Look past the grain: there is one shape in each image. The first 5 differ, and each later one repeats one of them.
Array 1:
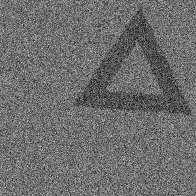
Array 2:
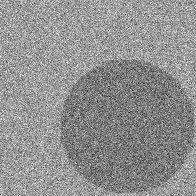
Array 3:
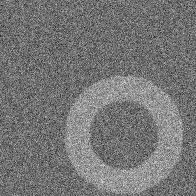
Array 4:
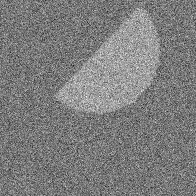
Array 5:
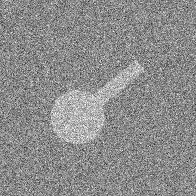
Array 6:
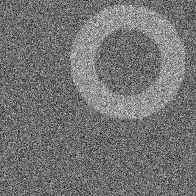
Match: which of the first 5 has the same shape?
3
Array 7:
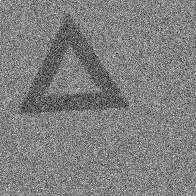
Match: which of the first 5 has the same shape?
1
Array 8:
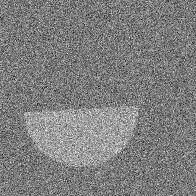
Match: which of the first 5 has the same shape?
4
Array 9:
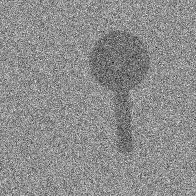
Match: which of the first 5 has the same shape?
5
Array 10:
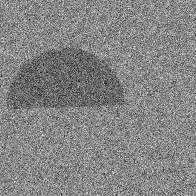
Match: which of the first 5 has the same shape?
4
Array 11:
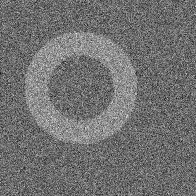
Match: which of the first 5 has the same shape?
3
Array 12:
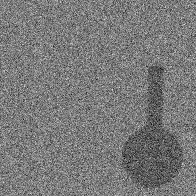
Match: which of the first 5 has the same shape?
5
